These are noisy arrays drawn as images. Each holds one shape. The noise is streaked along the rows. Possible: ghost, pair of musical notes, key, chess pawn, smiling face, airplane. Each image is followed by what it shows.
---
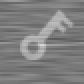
key
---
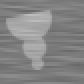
chess pawn
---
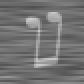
pair of musical notes
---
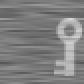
key
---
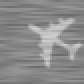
airplane
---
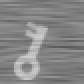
key
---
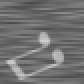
pair of musical notes
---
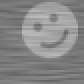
smiling face
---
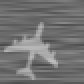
airplane
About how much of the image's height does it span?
two thirds
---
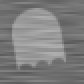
ghost
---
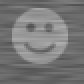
smiling face
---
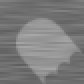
ghost
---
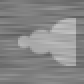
chess pawn
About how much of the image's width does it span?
two thirds
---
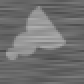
chess pawn
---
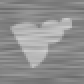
chess pawn
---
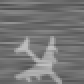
airplane
